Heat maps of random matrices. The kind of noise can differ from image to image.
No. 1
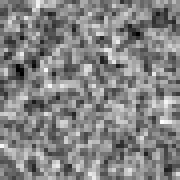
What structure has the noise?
blotchy
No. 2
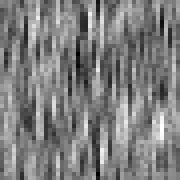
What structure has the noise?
streaked along the columns
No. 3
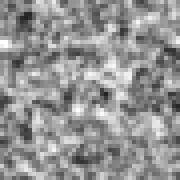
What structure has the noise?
blotchy
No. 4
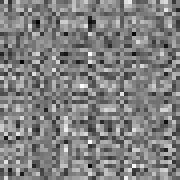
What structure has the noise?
low rank plus noise
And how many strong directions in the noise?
two
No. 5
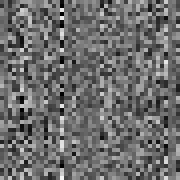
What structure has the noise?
columns of uneven size
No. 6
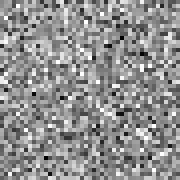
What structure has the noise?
independent entries
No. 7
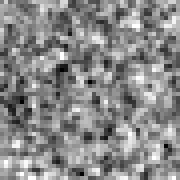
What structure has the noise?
blotchy
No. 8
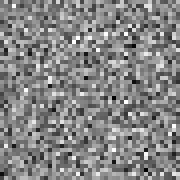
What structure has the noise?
independent entries
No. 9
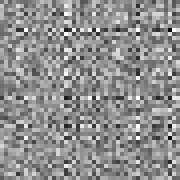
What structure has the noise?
low rank plus noise
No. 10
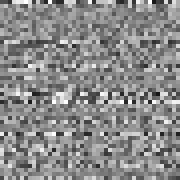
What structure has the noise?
rows of uneven size
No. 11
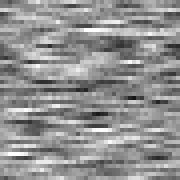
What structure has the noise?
streaked along the rows
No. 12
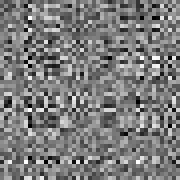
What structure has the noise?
low rank plus noise
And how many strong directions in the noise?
two
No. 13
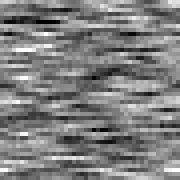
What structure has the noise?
streaked along the rows
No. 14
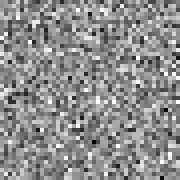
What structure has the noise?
independent entries
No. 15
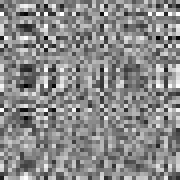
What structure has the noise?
low rank plus noise
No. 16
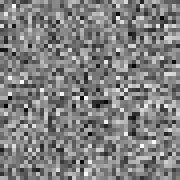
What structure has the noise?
low rank plus noise
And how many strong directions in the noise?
five to eight
